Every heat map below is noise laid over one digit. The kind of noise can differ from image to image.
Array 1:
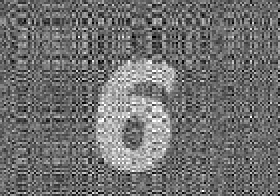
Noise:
low rank plus noise
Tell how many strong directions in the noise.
one
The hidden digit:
6
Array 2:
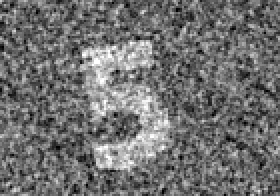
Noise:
blotchy
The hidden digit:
5
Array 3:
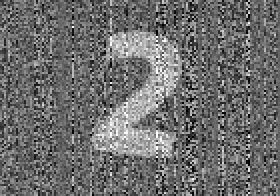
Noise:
columns of uneven size
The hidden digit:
2
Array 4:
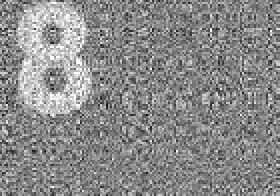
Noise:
low rank plus noise
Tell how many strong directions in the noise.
three or four
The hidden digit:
8
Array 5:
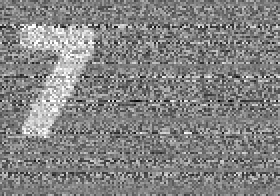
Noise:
rows of uneven size
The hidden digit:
7
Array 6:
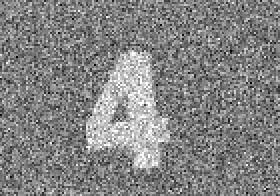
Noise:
independent entries
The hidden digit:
4
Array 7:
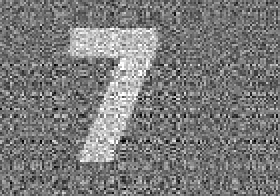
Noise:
low rank plus noise
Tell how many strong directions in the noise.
two
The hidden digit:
7
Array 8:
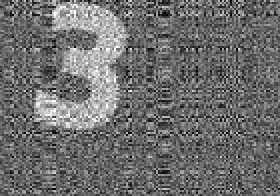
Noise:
low rank plus noise
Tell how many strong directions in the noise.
two
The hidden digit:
3
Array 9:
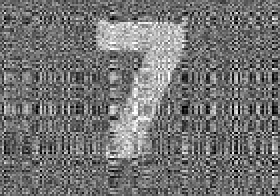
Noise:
low rank plus noise
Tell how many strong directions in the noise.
one
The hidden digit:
7
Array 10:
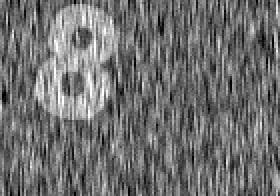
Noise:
streaked along the columns
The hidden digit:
8
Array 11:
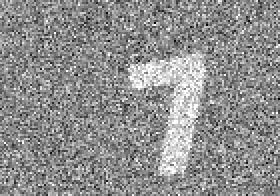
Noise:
independent entries
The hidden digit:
7
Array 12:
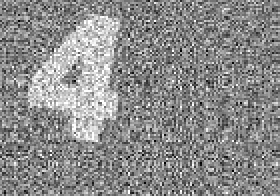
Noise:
low rank plus noise
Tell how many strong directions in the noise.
three or four
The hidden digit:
4
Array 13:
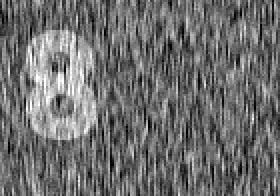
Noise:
streaked along the columns
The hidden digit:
8
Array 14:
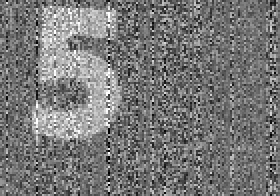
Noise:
columns of uneven size
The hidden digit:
5
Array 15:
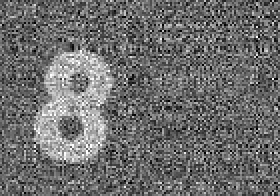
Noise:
low rank plus noise
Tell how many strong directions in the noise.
three or four
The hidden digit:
8
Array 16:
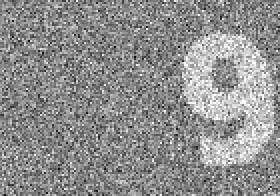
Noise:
independent entries
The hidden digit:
9
